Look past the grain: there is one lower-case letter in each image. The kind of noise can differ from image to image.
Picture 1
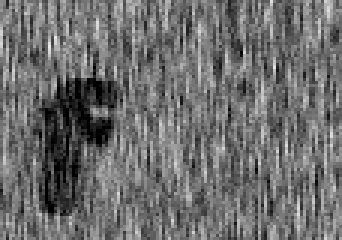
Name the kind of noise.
streaked along the columns
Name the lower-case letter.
f
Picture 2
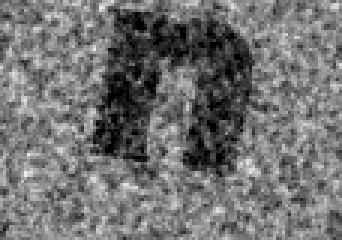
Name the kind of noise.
blotchy
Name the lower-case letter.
n
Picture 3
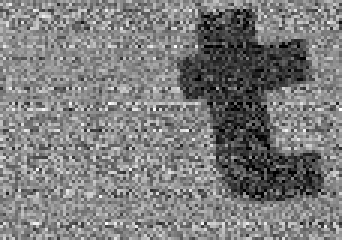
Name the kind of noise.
rows of uneven size
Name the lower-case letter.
t
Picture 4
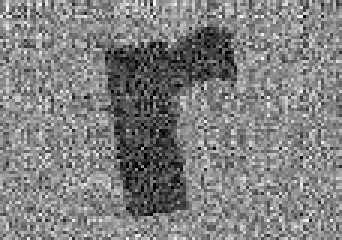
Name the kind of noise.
low rank plus noise
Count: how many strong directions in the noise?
three or four
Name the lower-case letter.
r
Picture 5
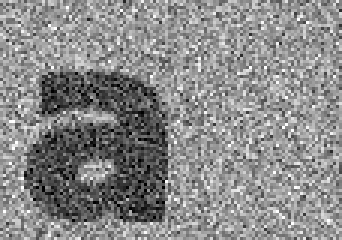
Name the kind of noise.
independent entries
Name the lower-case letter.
a
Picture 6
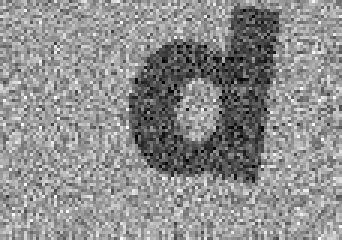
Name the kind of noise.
low rank plus noise
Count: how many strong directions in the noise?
three or four
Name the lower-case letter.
d
